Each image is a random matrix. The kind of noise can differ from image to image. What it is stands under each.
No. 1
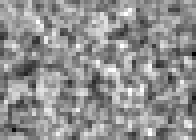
blotchy
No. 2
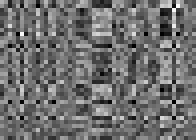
low rank plus noise
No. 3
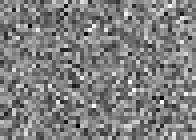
independent entries
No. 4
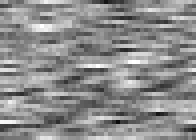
streaked along the rows
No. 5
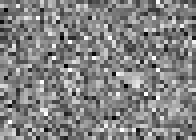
independent entries
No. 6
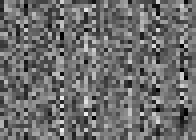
columns of uneven size
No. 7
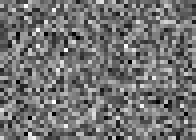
independent entries
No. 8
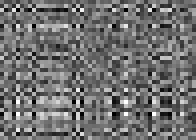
low rank plus noise
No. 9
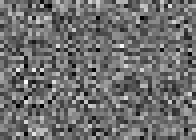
low rank plus noise
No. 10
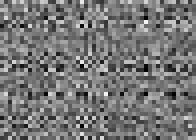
low rank plus noise
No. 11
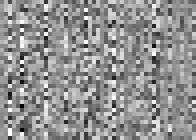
columns of uneven size
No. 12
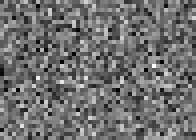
independent entries
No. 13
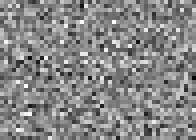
independent entries
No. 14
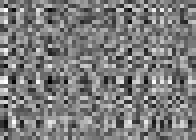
low rank plus noise
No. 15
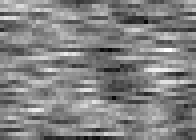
streaked along the rows
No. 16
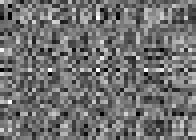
low rank plus noise
